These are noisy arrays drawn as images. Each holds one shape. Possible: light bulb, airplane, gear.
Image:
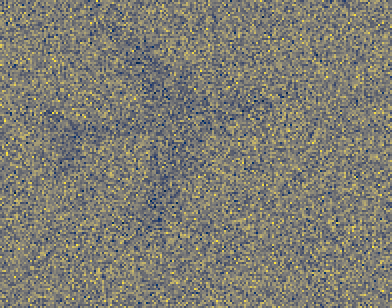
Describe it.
dark airplane
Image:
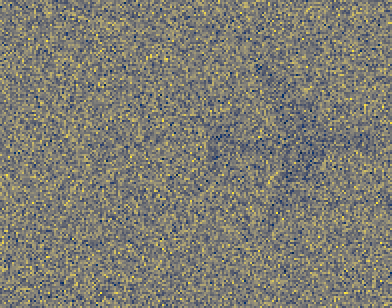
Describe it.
dark airplane
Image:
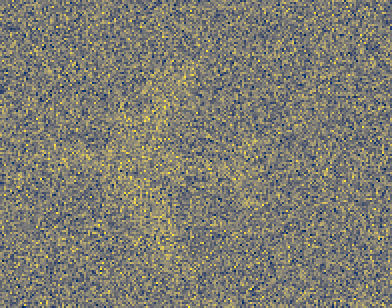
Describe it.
light airplane
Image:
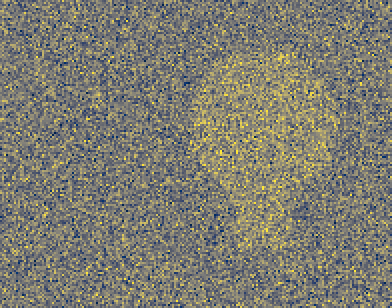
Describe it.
light light bulb
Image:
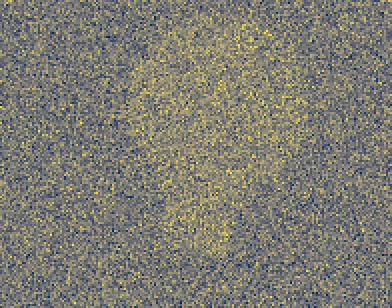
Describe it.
light light bulb
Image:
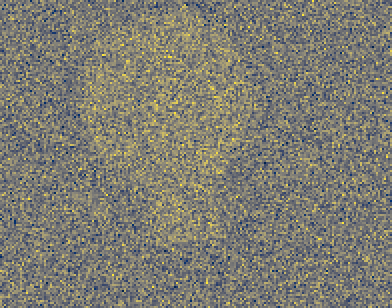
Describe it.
light light bulb
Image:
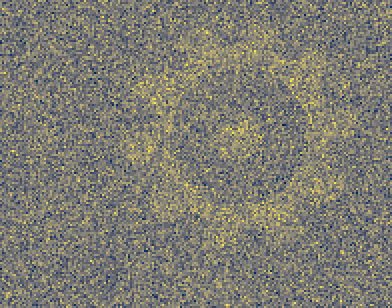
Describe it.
light gear
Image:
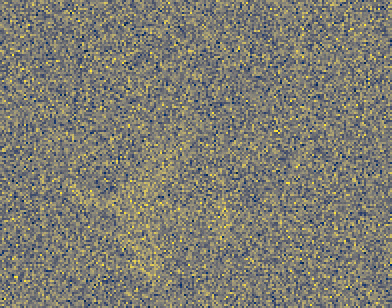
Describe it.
light airplane
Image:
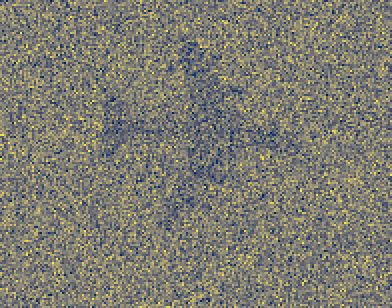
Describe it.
dark airplane
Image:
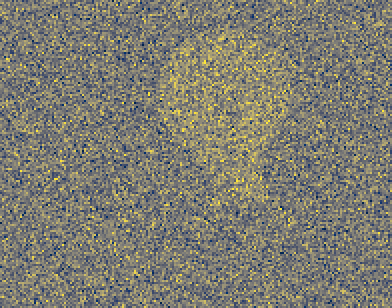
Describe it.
light light bulb
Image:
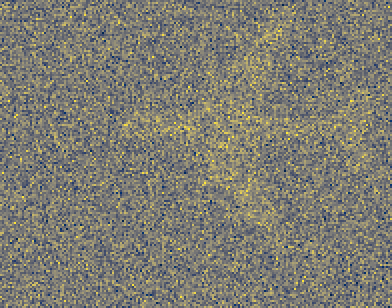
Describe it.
light airplane
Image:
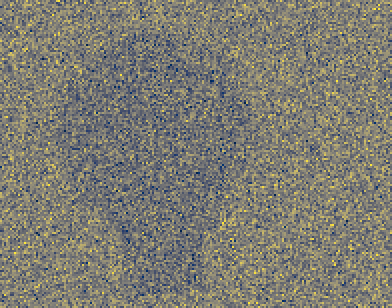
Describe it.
dark light bulb
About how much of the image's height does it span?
nearly all
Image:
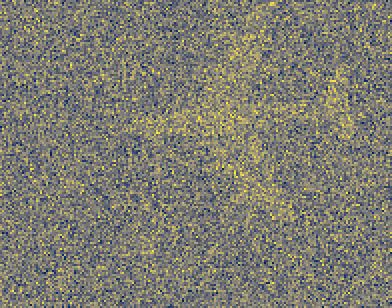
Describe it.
light airplane
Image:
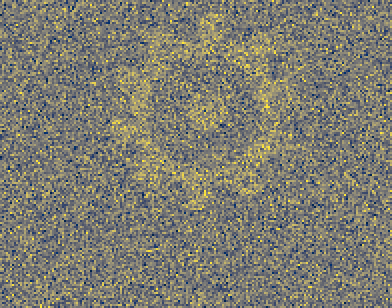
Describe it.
light gear
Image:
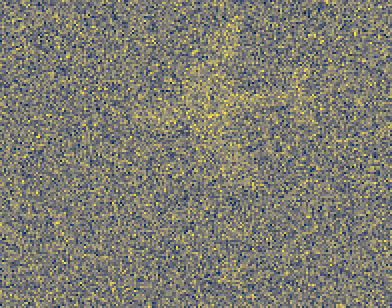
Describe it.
light airplane
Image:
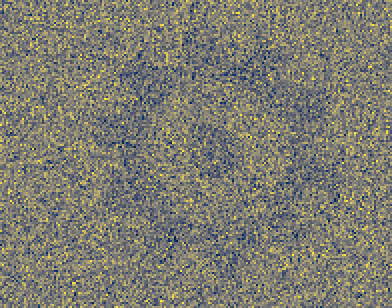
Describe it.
dark gear
